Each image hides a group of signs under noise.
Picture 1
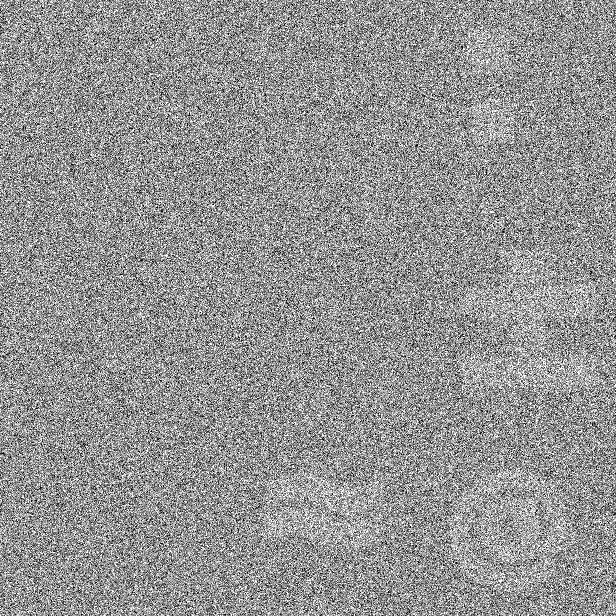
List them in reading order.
top right: colon; middle right: plus-minus sign; bottom middle: approximately sign; bottom right: at sign
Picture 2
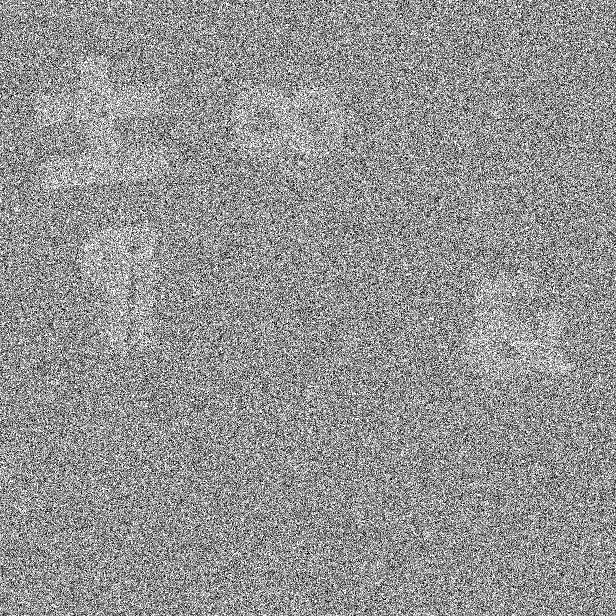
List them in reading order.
top left: plus-minus sign; top middle: infinity sign; middle left: pilcrow; middle right: ampersand
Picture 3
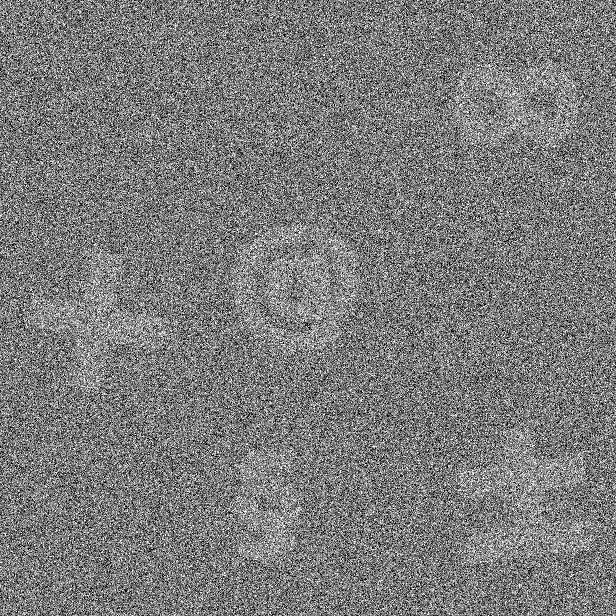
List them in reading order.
top right: infinity sign; middle left: plus sign; centre: at sign; bottom middle: section sign; bottom right: plus-minus sign
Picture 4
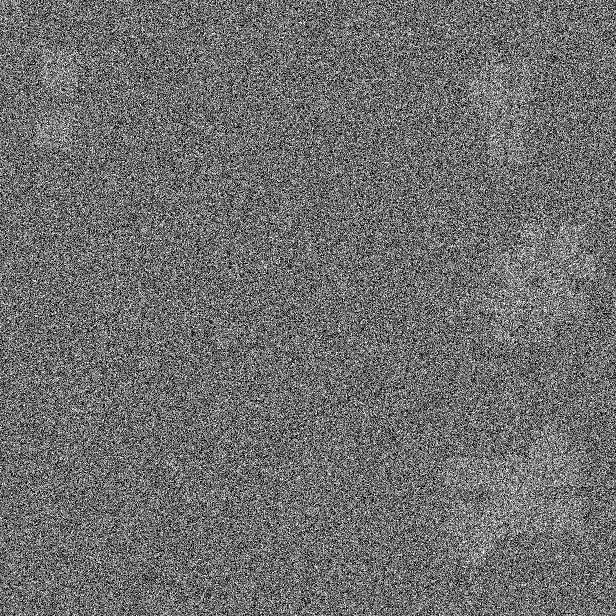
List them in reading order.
top left: colon; top right: pilcrow; middle right: hash sign; bottom right: not-equal sign
